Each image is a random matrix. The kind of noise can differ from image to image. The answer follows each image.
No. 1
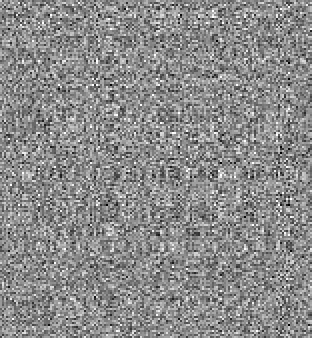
low rank plus noise
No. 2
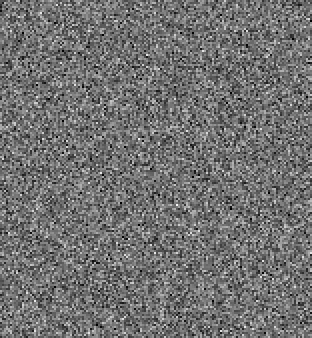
independent entries
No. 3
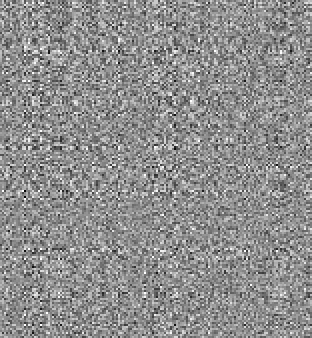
low rank plus noise
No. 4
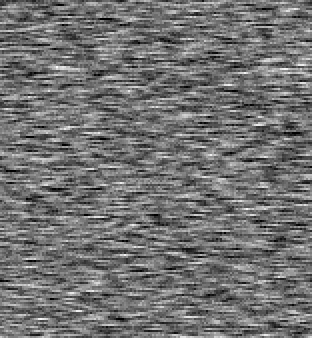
streaked along the rows
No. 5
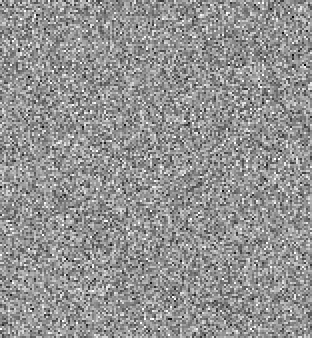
independent entries
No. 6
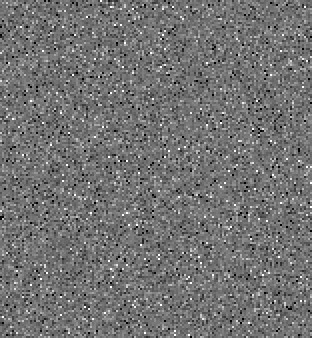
heavy tails
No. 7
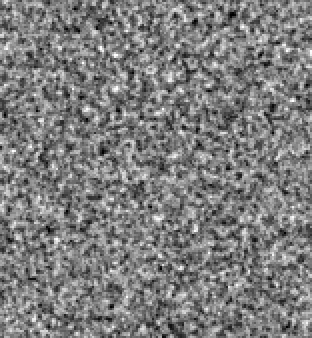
blotchy
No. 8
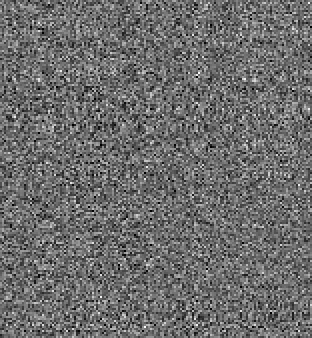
low rank plus noise
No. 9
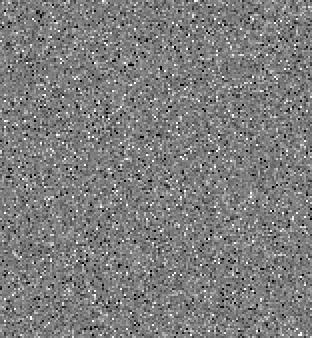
heavy tails
